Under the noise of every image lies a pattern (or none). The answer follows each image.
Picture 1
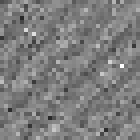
diagonal stripes
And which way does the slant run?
bottom left to top right
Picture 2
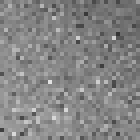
a smooth slope
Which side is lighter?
bottom left
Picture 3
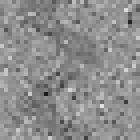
a wavy band
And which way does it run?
top to bottom
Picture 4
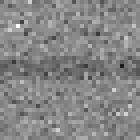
one horizontal stripe
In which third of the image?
middle
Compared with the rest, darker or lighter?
darker
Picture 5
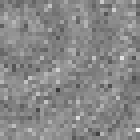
rings round one point
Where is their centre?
top left
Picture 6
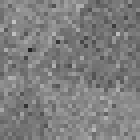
spokes from one point
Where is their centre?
middle left
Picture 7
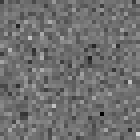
only noise
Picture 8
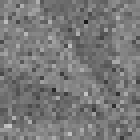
spokes from one point
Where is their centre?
bottom right
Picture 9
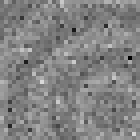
rings round one point
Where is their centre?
bottom right
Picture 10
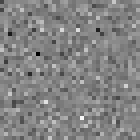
only noise
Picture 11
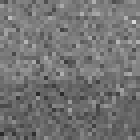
a sharp edge
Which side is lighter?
top
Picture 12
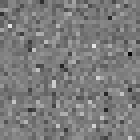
only noise
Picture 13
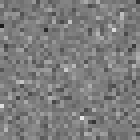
only noise
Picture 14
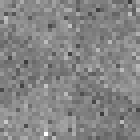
spokes from one point
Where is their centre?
centre
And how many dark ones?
3
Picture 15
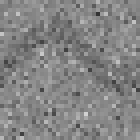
a wavy band
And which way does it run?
left to right
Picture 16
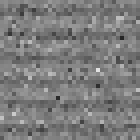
horizontal stripes
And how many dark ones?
6
